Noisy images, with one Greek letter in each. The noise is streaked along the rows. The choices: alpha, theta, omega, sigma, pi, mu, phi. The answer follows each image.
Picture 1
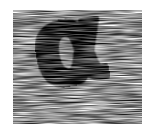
alpha
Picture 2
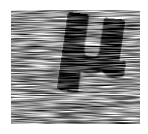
mu
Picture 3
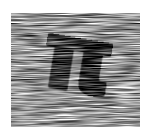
pi
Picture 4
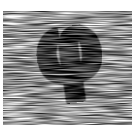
phi
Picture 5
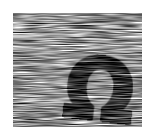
omega
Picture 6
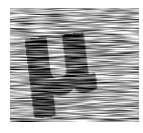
mu
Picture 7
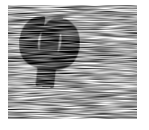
phi
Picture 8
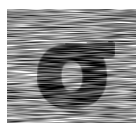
sigma
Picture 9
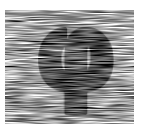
phi
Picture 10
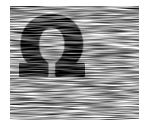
omega
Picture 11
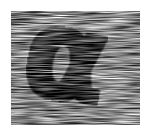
alpha
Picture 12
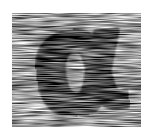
alpha
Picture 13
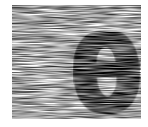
theta
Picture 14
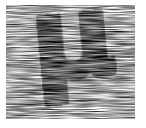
mu
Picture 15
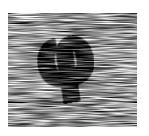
phi
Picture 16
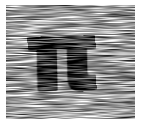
pi
